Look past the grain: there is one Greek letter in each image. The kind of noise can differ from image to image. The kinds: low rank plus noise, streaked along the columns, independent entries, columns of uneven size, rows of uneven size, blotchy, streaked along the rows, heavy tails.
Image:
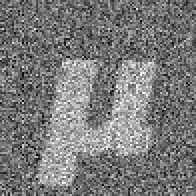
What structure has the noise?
low rank plus noise
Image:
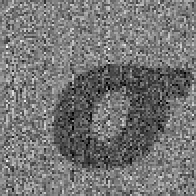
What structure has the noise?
columns of uneven size
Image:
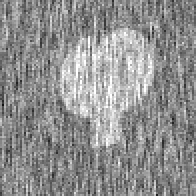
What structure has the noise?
streaked along the columns
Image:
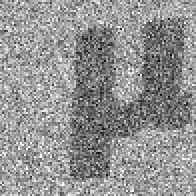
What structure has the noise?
independent entries
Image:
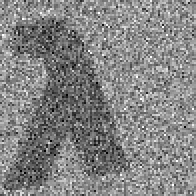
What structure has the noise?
independent entries
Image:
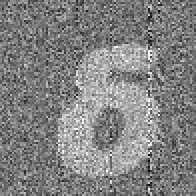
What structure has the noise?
columns of uneven size
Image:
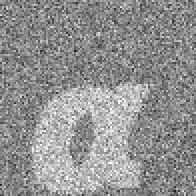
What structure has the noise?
independent entries
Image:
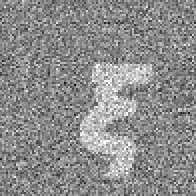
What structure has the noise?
low rank plus noise
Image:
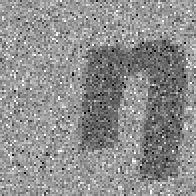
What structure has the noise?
heavy tails
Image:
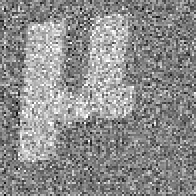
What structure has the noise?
low rank plus noise
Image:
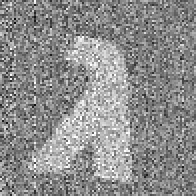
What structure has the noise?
columns of uneven size
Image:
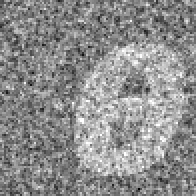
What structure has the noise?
blotchy
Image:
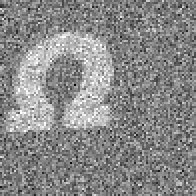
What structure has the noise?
low rank plus noise
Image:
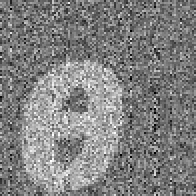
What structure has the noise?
columns of uneven size
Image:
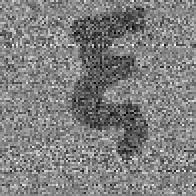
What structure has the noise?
rows of uneven size
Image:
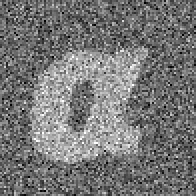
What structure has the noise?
independent entries
